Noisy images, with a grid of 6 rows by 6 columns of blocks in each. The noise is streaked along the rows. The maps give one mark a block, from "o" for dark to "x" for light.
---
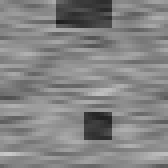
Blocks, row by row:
x x o o x x
x x x x x x
x x x x x x
x x x x x x
x x x o x x
x x x x x x
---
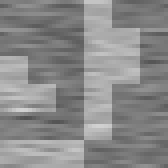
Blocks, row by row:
o o o x o o
o o o x x o
x o o x x o
x x o x o o
o o o x o o
x x x o o o
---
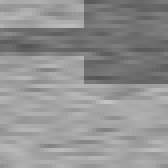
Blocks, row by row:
x x x o o o
o o o o o o
x x x o o o
x x x x x x
x x x x x x
x x x x x x
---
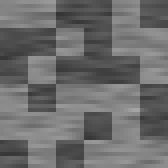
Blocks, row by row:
x x o o x o
o o x o x x
o x o o o x
x o x x x o
x x x o x o
o x o x x x
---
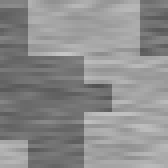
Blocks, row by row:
o x x x x o
o x x x x o
o o o x x x
o o o o x x
o o o x x x
x o o x x x
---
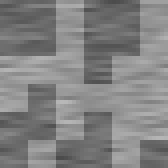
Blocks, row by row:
o o x o o x
o o x o o x
x x x o x x
x o x x x x
o o x o x x
o x o o x o
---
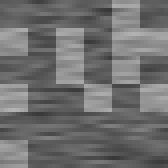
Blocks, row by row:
o o o o x o
x o x o x x
o o x o x o
x o o x o x
o o o o o o
x o o o o o
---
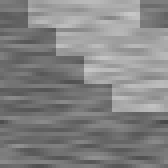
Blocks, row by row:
o x x x x o
o o x x x x
o o o x x x
o o o o x x
o o o o o o
o o o o o o
